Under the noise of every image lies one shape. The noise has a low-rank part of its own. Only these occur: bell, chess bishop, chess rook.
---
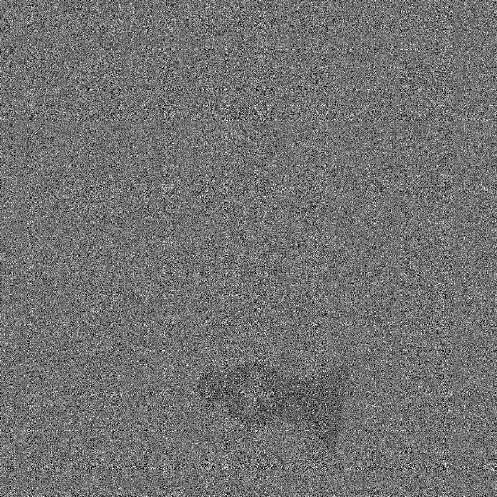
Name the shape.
chess bishop
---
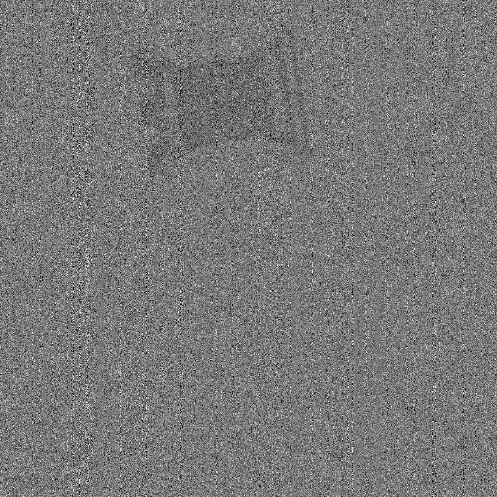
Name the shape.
chess rook
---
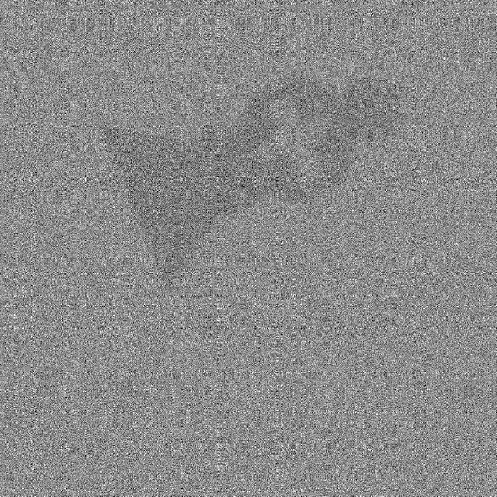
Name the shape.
chess bishop
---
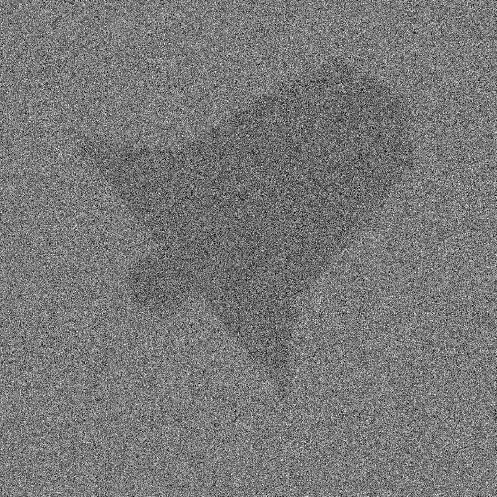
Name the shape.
bell
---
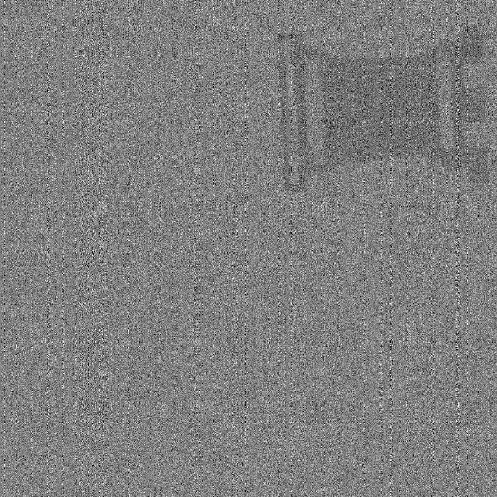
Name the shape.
chess rook
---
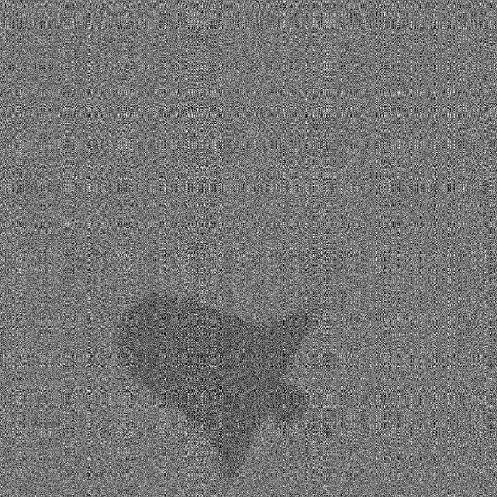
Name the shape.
bell
